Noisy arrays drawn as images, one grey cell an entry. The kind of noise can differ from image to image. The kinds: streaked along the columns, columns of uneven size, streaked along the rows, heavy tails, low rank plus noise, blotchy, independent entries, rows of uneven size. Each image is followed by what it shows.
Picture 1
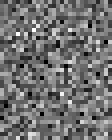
independent entries
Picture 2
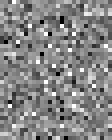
heavy tails
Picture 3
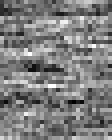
streaked along the rows
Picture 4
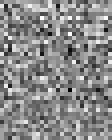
low rank plus noise
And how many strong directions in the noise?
three or four
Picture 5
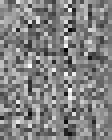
columns of uneven size
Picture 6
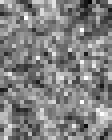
blotchy
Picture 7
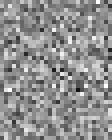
low rank plus noise
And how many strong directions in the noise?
one
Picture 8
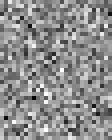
independent entries
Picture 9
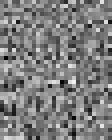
low rank plus noise
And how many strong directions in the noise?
three or four
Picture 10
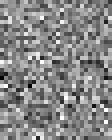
low rank plus noise
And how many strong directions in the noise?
five to eight
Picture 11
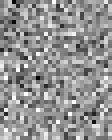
independent entries
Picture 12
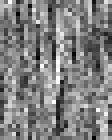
streaked along the columns
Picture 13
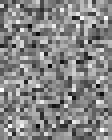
independent entries
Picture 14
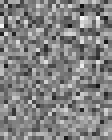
low rank plus noise
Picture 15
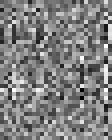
low rank plus noise
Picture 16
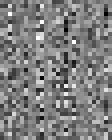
columns of uneven size
